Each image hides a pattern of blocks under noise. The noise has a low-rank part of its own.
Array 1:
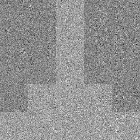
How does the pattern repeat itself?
left and right mirror each other
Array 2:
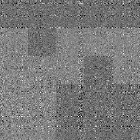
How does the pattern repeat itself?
no symmetry
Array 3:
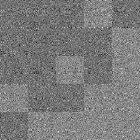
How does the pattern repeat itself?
mirrored about the diagonal from the top left
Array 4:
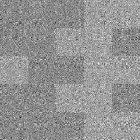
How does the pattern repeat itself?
top and bottom mirror each other
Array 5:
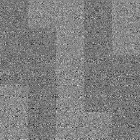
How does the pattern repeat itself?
the same after a half turn
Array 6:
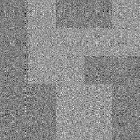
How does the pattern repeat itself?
no symmetry
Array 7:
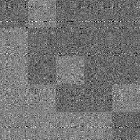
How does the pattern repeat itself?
mirrored about the diagonal from the bottom left
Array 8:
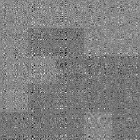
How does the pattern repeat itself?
no symmetry
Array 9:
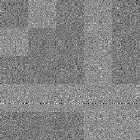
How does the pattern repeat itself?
mirrored about the diagonal from the top left
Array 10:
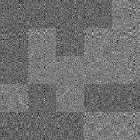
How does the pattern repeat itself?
no symmetry
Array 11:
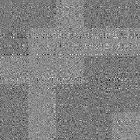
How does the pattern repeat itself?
mirrored about the diagonal from the top left
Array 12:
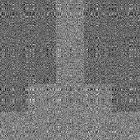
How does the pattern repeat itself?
left and right mirror each other
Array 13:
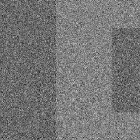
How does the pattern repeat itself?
top and bottom mirror each other
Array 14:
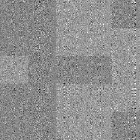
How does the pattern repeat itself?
top and bottom mirror each other
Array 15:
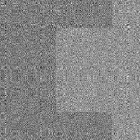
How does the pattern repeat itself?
top and bottom mirror each other
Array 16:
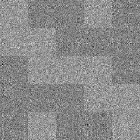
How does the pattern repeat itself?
the same after a half turn
